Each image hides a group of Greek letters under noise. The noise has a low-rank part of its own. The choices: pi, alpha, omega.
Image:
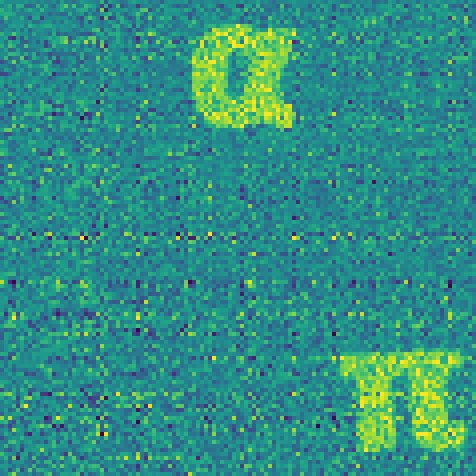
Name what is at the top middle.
alpha
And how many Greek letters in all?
2
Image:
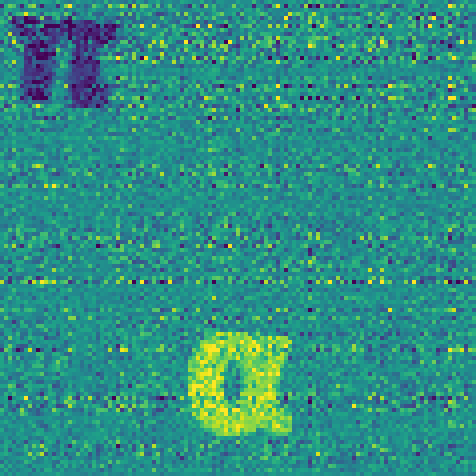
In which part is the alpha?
bottom middle
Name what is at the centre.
nothing
